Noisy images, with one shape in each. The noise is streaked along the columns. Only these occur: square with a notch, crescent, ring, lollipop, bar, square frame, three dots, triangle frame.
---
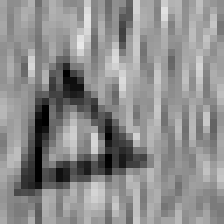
triangle frame
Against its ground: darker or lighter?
darker
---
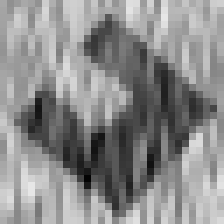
square with a notch
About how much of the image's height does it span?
nearly all
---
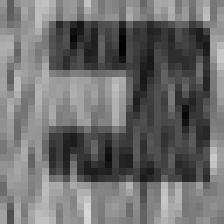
square with a notch
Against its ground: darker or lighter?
darker
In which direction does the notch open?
left
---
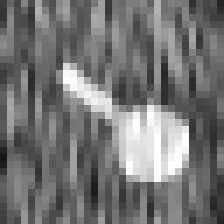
lollipop
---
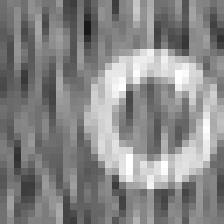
ring
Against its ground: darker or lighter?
lighter
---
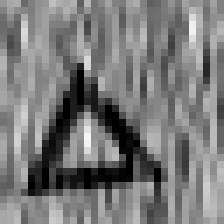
triangle frame
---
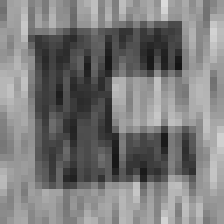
square with a notch
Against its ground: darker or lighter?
darker
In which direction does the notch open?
right
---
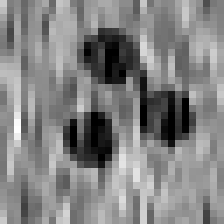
three dots
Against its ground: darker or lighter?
darker
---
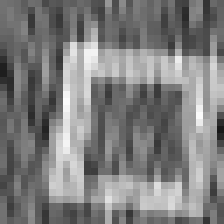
square frame
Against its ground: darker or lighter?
lighter
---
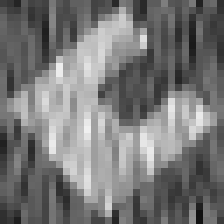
square with a notch
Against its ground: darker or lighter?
lighter
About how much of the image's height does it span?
nearly all
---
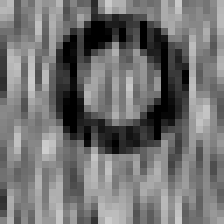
ring
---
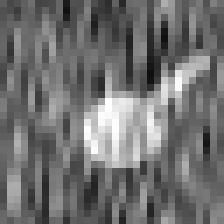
lollipop
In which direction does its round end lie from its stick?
down and left
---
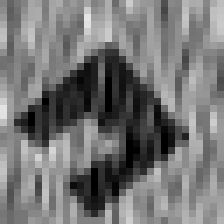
square with a notch
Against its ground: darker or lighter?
darker
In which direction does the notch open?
down and left
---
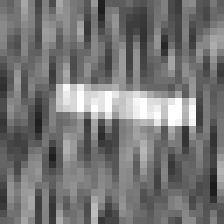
bar
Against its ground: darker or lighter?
lighter
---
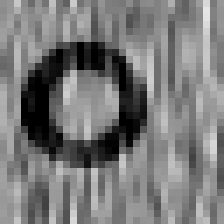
ring
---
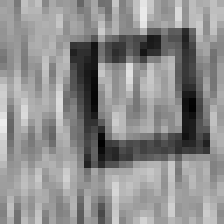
square frame
